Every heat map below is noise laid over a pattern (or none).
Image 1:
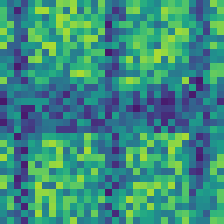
bands of rows crossing bands of columns
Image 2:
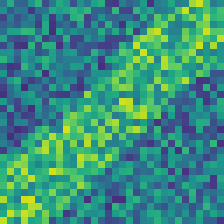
a diagonal band
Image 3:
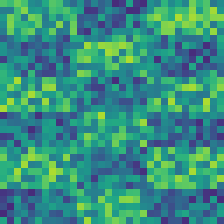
a checkerboard
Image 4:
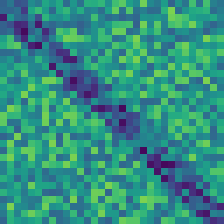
a diagonal band
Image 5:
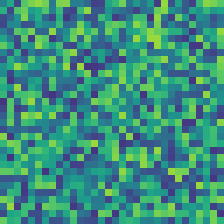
only noise
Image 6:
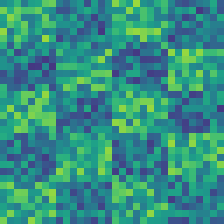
a checkerboard
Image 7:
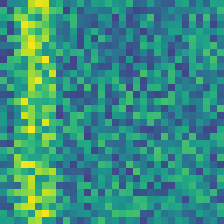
one band of columns
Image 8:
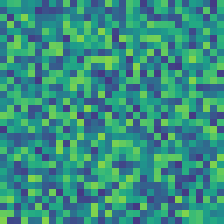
only noise
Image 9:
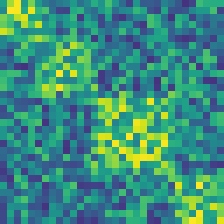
blocks along the diagonal
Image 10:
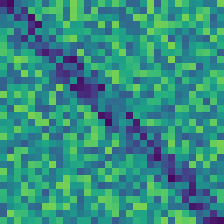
a diagonal band
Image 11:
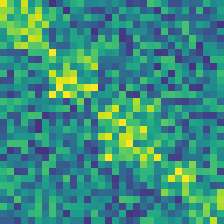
blocks along the diagonal
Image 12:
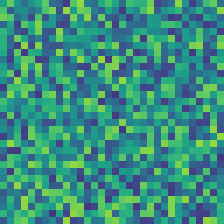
only noise
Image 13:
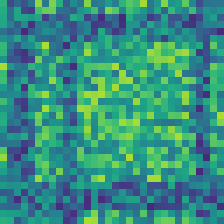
bands of rows crossing bands of columns
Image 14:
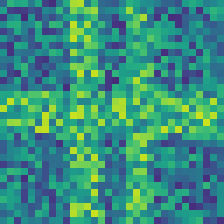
bands of rows crossing bands of columns
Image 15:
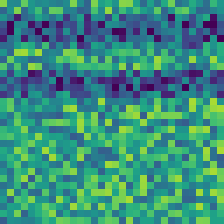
bands of rows
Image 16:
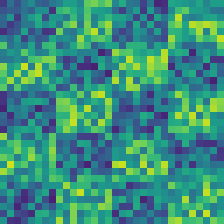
a checkerboard
